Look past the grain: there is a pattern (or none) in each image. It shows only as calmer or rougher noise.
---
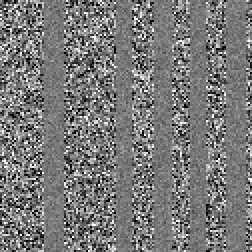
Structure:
bands of columns
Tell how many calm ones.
5
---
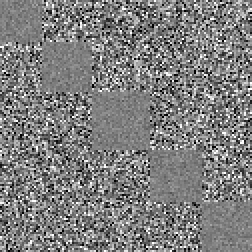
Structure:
blocks along the diagonal
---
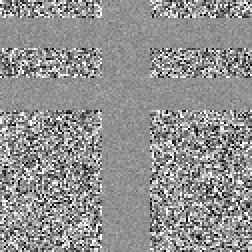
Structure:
bands of rows crossing bands of columns
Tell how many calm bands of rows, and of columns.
2 and 1
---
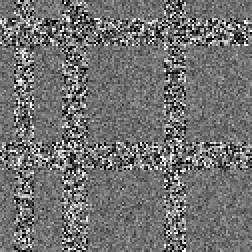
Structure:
bands of rows crossing bands of columns
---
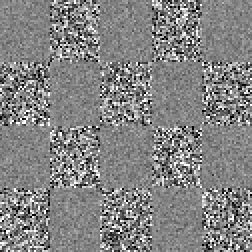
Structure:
a checkerboard
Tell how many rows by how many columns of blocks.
4 by 5
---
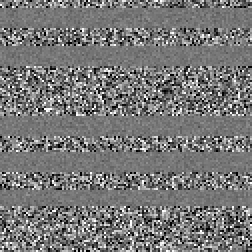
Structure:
bands of rows
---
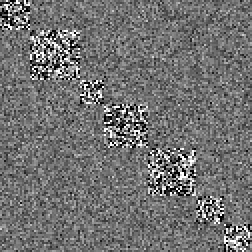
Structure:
blocks along the diagonal
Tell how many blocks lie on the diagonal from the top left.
7
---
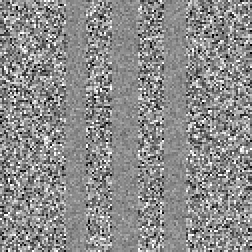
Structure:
bands of columns
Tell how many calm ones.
3
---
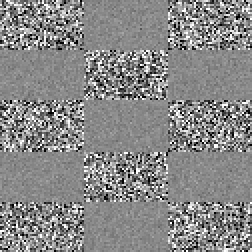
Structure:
a checkerboard
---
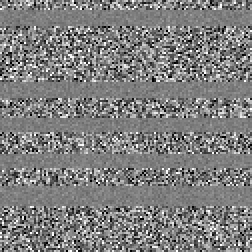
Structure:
bands of rows
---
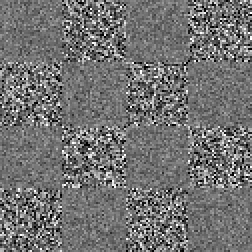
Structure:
a checkerboard
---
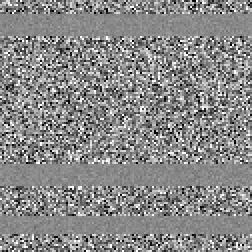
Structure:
bands of rows
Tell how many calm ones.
3
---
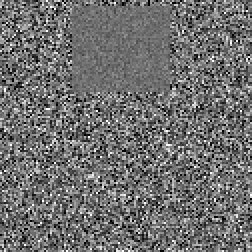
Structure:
one block
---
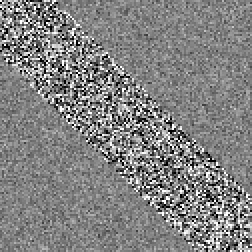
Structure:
a diagonal band
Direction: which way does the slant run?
top left to bottom right
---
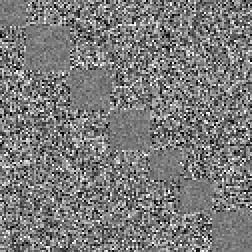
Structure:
blocks along the diagonal
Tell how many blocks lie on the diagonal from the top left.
7
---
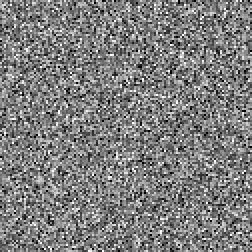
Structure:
only noise
